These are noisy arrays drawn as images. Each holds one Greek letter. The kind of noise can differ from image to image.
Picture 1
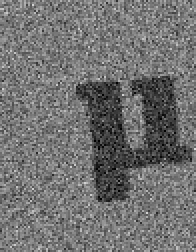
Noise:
independent entries
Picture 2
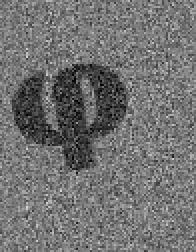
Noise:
columns of uneven size
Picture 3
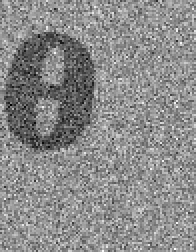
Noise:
independent entries
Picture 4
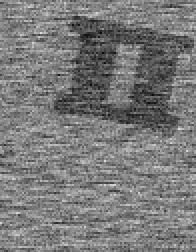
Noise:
streaked along the rows
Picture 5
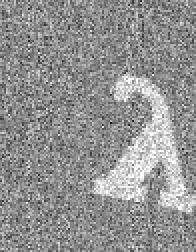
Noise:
columns of uneven size
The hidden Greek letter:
lambda
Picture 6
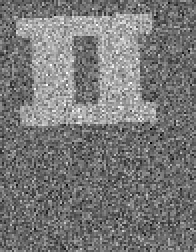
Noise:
low rank plus noise
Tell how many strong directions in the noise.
five to eight
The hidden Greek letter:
pi
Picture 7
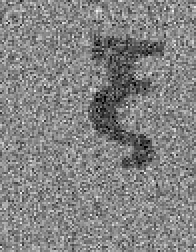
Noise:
low rank plus noise
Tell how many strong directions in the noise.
three or four
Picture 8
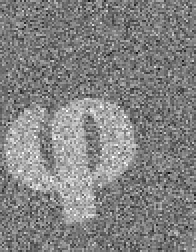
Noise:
low rank plus noise
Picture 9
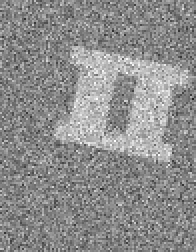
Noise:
independent entries
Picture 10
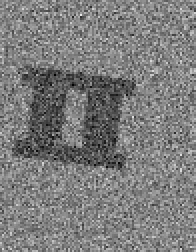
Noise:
low rank plus noise
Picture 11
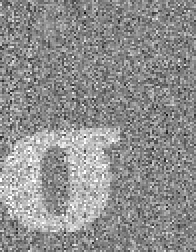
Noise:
columns of uneven size
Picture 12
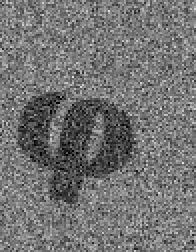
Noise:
low rank plus noise
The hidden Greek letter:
phi
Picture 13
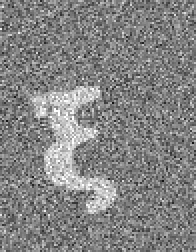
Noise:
low rank plus noise
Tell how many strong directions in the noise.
one
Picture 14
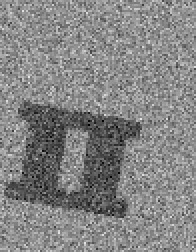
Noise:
independent entries
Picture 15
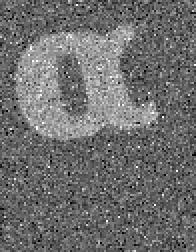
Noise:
heavy tails
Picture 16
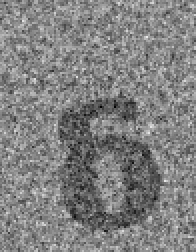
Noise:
blotchy
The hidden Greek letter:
delta
